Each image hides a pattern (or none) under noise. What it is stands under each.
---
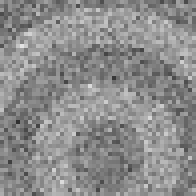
rings round one point
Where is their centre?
bottom middle
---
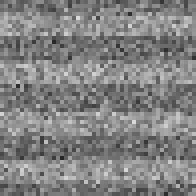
horizontal stripes
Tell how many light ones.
4
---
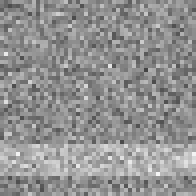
one horizontal stripe
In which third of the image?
bottom
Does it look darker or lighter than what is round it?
lighter
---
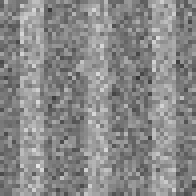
vertical stripes
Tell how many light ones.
3
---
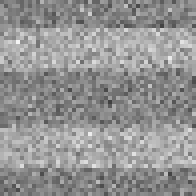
horizontal stripes
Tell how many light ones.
2
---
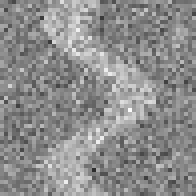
a wavy band
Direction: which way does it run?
top to bottom
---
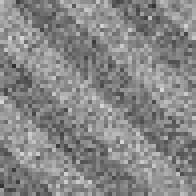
diagonal stripes
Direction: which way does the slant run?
top left to bottom right
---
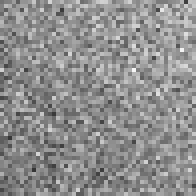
a smooth slope
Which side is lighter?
top right
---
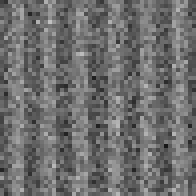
vertical stripes
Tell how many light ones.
6
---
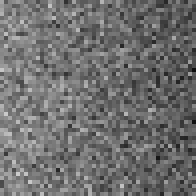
a smooth slope
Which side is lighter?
left
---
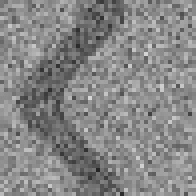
a wavy band
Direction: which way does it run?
top to bottom
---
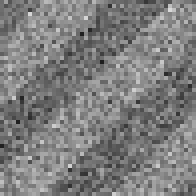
diagonal stripes
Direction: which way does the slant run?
bottom left to top right
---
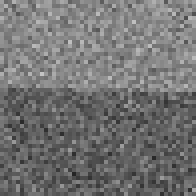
a sharp edge
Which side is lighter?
top
